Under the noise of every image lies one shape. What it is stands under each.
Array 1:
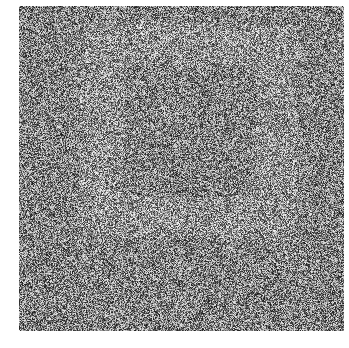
square frame
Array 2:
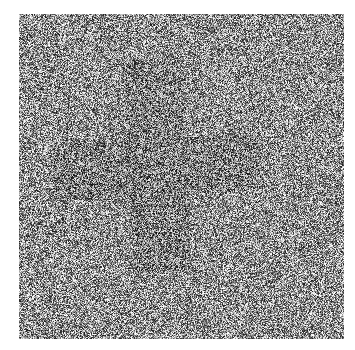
cross
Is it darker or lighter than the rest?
darker
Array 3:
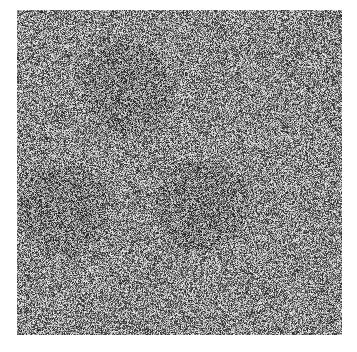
three dots
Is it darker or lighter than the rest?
darker
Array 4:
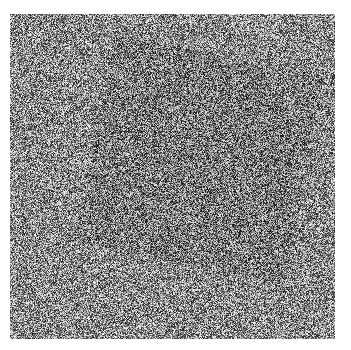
square
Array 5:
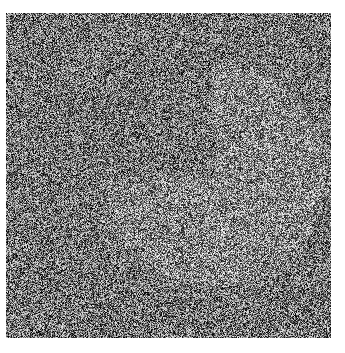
disc with a wedge cut out
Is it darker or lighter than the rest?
lighter
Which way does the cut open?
up and left
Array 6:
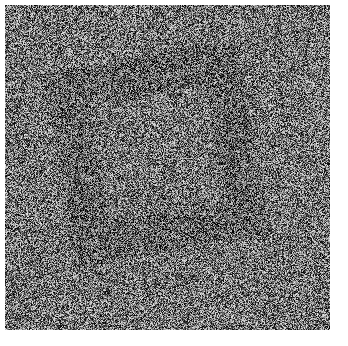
square frame
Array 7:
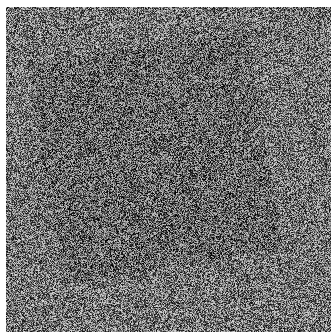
square
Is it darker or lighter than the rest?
darker
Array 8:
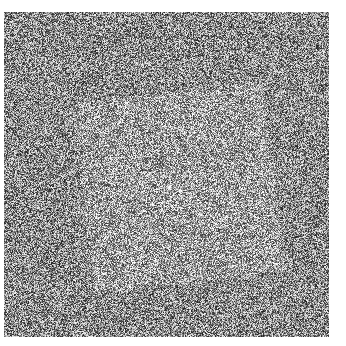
square
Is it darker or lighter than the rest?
lighter
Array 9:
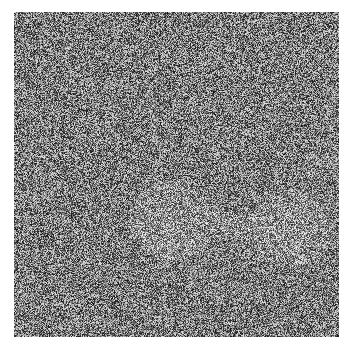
dumbbell
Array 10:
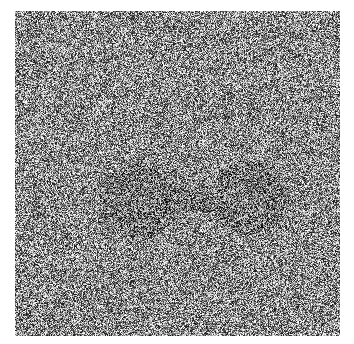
dumbbell
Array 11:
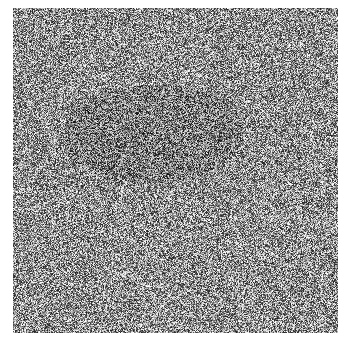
ellipse
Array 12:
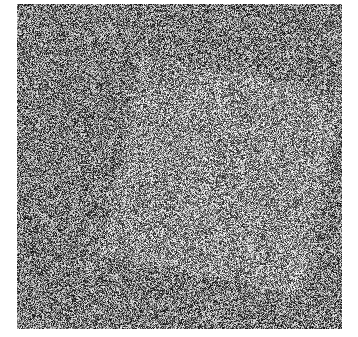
square
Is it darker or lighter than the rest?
lighter
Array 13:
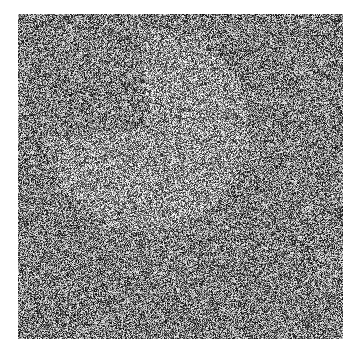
disc with a wedge cut out
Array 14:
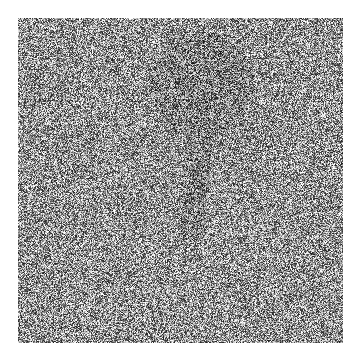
lollipop
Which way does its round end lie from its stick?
up
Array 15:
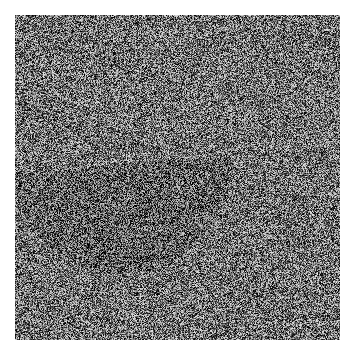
half disc
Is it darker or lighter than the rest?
darker
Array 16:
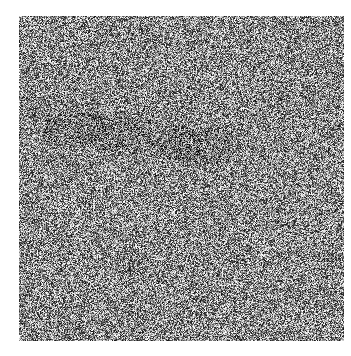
bar
